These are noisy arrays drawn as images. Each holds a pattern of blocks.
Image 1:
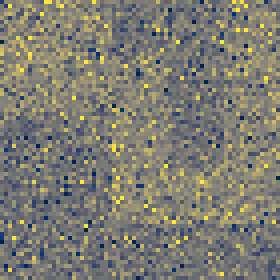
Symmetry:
no symmetry
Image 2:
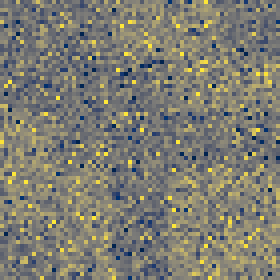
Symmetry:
mirrored about the diagonal from the top left
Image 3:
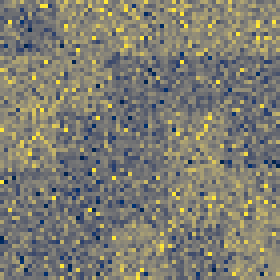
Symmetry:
no symmetry
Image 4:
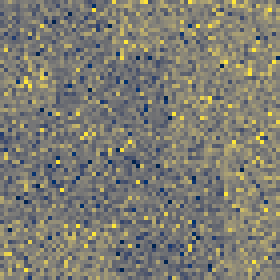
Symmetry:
no symmetry
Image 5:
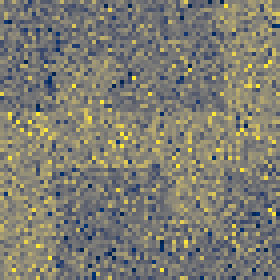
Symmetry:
the same after a half turn
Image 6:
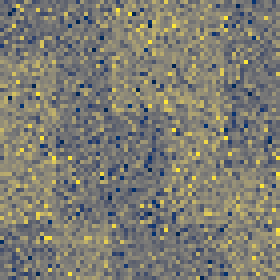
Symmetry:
no symmetry
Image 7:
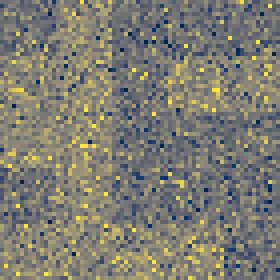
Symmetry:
no symmetry
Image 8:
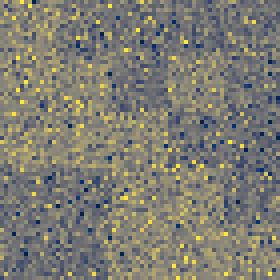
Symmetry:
mirrored about the diagonal from the bottom left
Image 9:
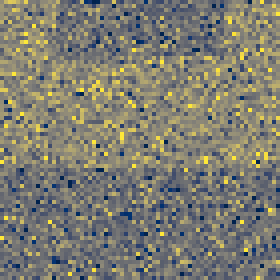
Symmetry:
left and right mirror each other
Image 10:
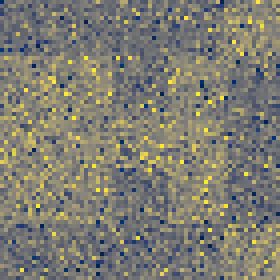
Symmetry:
top and bottom mirror each other
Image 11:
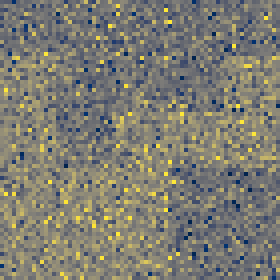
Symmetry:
no symmetry
